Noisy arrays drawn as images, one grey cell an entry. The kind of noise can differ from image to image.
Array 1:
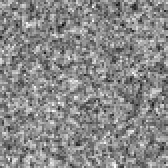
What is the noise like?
blotchy
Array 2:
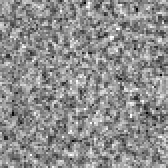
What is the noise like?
blotchy
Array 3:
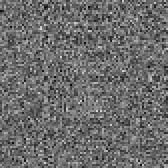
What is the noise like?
low rank plus noise
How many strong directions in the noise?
one
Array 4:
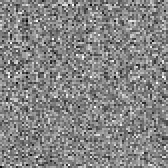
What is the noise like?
low rank plus noise
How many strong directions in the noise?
one
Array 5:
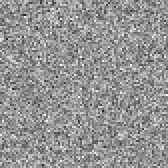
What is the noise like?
independent entries
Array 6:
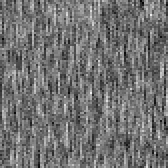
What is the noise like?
streaked along the columns
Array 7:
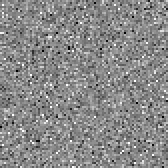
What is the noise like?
heavy tails
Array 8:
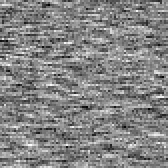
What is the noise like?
streaked along the rows
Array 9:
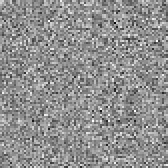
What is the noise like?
low rank plus noise
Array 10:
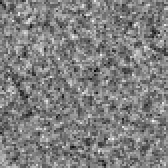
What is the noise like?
blotchy
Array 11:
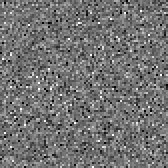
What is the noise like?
heavy tails
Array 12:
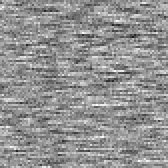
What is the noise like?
streaked along the rows
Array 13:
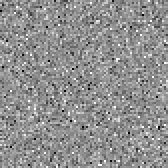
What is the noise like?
heavy tails
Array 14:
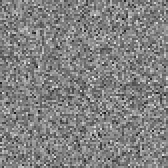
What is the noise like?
independent entries
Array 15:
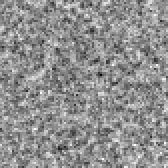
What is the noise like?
blotchy
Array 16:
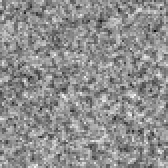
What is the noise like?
blotchy
